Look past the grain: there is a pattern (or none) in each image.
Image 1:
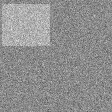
one block
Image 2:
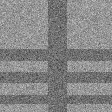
bands of rows crossing bands of columns
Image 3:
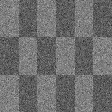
a checkerboard
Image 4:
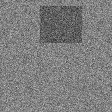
one block
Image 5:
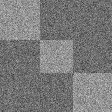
blocks along the diagonal
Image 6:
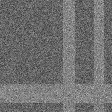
bands of rows crossing bands of columns
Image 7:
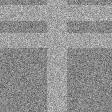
bands of rows crossing bands of columns
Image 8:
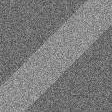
a diagonal band
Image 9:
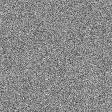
only noise
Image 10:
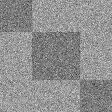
blocks along the diagonal
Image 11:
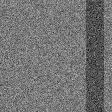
one band of columns
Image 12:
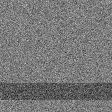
one band of rows
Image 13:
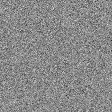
only noise
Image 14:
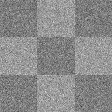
a checkerboard
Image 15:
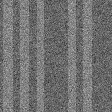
bands of columns
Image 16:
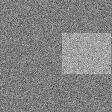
one block
